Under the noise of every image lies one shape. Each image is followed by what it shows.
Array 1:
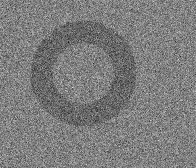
dark ring
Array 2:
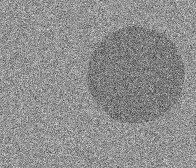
dark disc
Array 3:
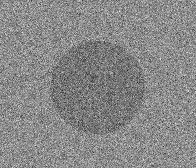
dark disc
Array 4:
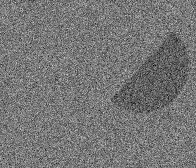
dark half disc
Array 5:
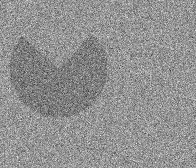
dark disc with a wedge cut out
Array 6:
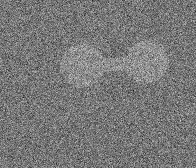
light dumbbell
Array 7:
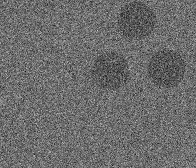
dark three dots
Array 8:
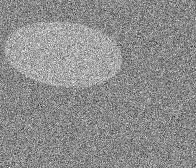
light ellipse
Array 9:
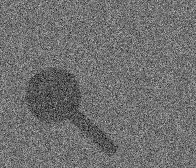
dark lollipop
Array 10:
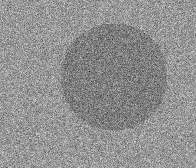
dark disc
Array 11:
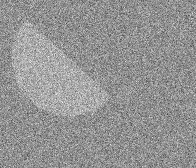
light half disc
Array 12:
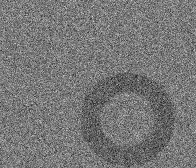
dark ring
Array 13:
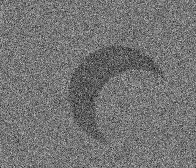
dark crescent
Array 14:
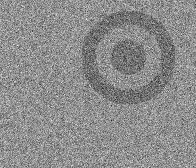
dark bullseye
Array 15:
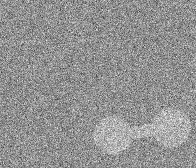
light dumbbell
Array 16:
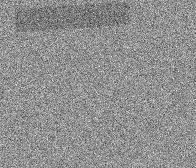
dark bar
